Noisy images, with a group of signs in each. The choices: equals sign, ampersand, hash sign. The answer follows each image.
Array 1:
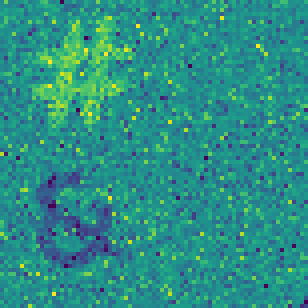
top left: light hash sign; bottom left: dark ampersand
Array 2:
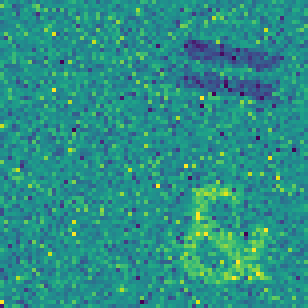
top right: dark equals sign; bottom right: light ampersand
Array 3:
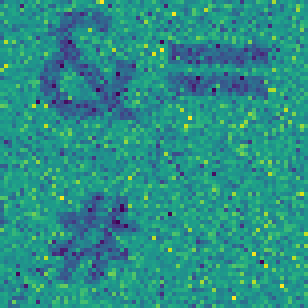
top left: dark ampersand; top right: dark equals sign; bottom left: dark hash sign
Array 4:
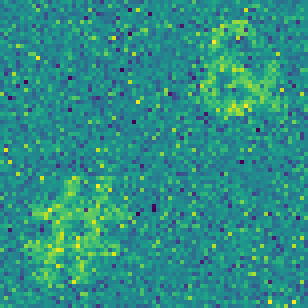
top right: light ampersand; bottom left: light hash sign
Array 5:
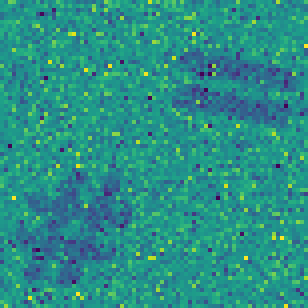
top right: dark equals sign; bottom left: dark hash sign
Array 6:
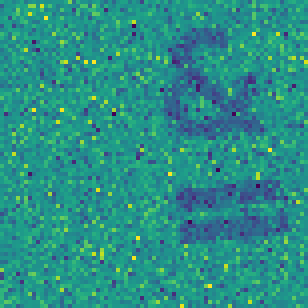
top right: dark ampersand; bottom right: dark equals sign
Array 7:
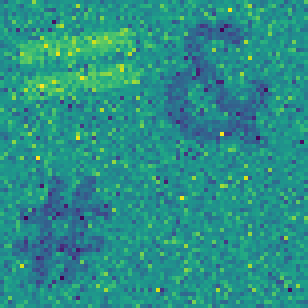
top left: light equals sign; top right: dark ampersand; bottom left: dark hash sign
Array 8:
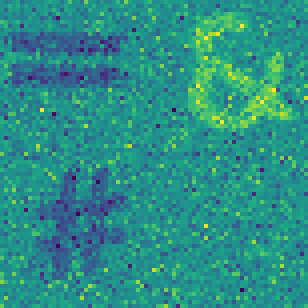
top left: dark equals sign; top right: light ampersand; bottom left: dark hash sign
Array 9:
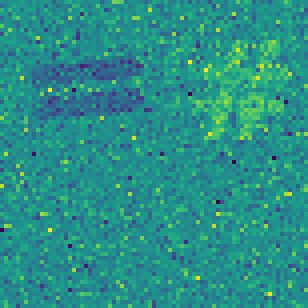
top left: dark equals sign; top right: light hash sign
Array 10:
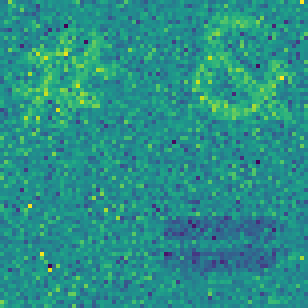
top left: light hash sign; top right: light ampersand; bottom right: dark equals sign
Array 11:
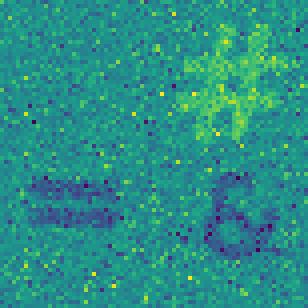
top right: light hash sign; bottom left: dark equals sign; bottom right: dark ampersand
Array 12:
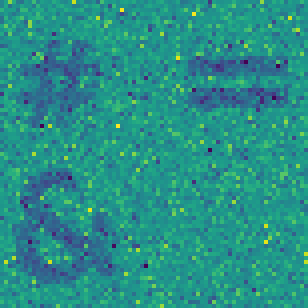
top left: dark hash sign; top right: dark equals sign; bottom left: dark ampersand
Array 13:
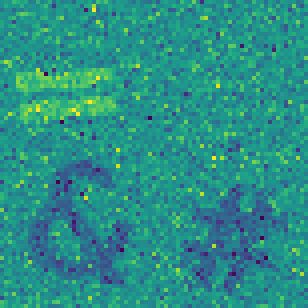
top left: light equals sign; bottom left: dark ampersand; bottom right: dark hash sign
